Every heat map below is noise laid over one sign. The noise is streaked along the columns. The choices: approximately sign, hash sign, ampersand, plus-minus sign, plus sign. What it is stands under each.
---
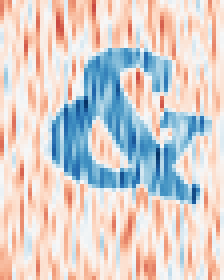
blue ampersand
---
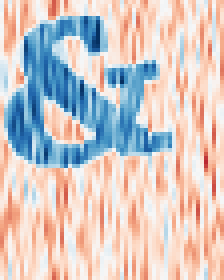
blue ampersand
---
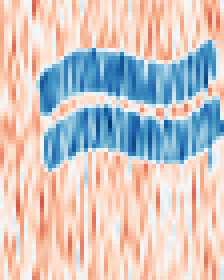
blue approximately sign
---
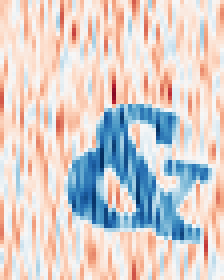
blue ampersand
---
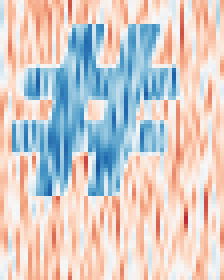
blue hash sign
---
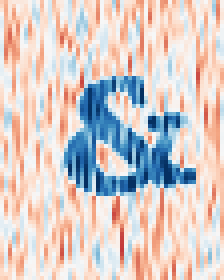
blue ampersand
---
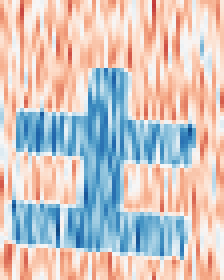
blue plus-minus sign
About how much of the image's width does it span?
nearly all
